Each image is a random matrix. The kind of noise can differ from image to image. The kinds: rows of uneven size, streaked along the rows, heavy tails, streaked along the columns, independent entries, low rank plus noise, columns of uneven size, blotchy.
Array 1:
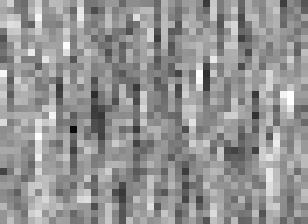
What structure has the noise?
streaked along the columns
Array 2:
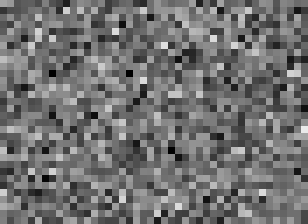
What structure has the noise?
independent entries
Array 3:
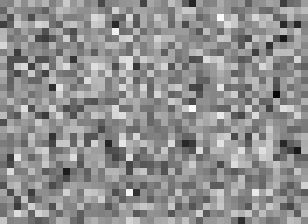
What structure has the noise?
low rank plus noise
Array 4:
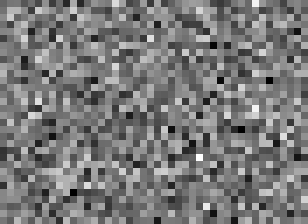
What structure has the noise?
independent entries
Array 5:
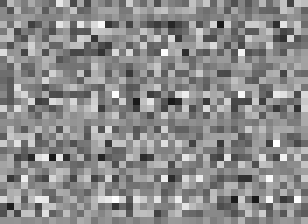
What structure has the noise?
rows of uneven size
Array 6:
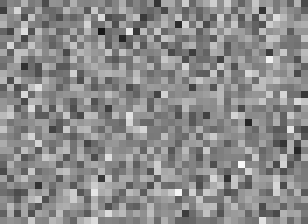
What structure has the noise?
independent entries
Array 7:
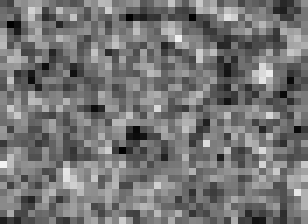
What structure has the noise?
blotchy
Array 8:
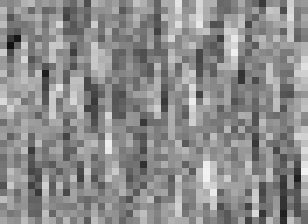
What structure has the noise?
streaked along the columns
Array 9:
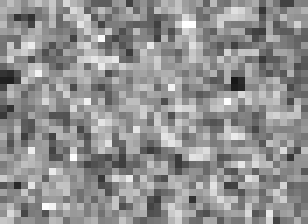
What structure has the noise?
blotchy
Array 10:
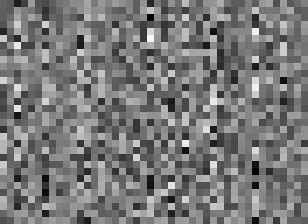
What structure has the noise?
columns of uneven size
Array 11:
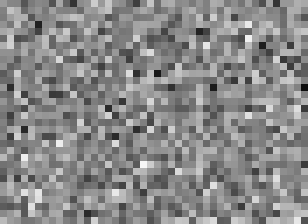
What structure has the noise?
independent entries
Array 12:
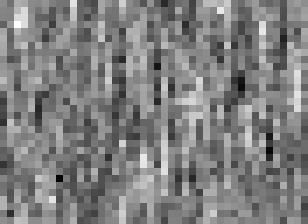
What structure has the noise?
streaked along the columns
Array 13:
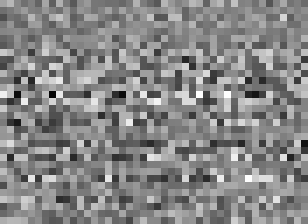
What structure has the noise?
rows of uneven size
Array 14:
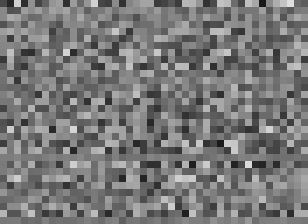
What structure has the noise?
rows of uneven size
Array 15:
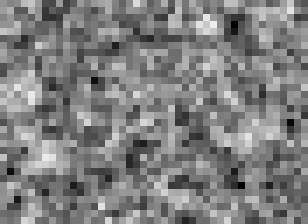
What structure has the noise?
blotchy
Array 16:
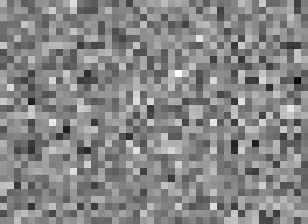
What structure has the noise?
low rank plus noise
